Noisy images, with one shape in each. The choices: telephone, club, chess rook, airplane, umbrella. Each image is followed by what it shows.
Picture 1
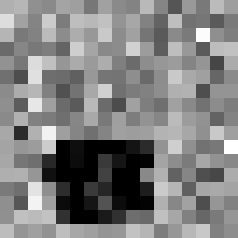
telephone
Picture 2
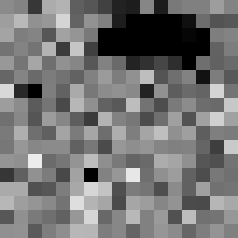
umbrella
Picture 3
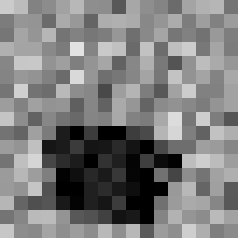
telephone
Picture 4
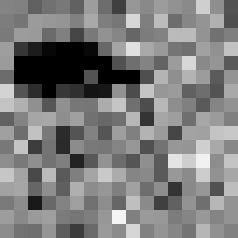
umbrella
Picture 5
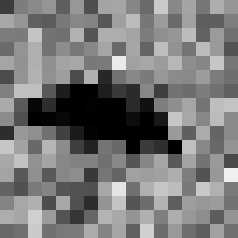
umbrella
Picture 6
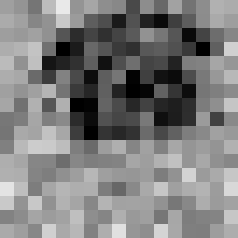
telephone
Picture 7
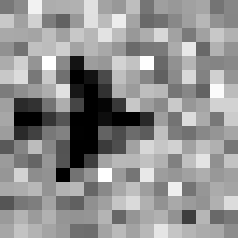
airplane
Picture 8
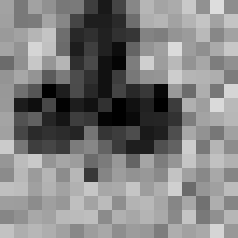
club
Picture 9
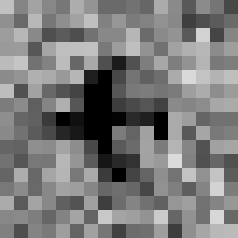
airplane
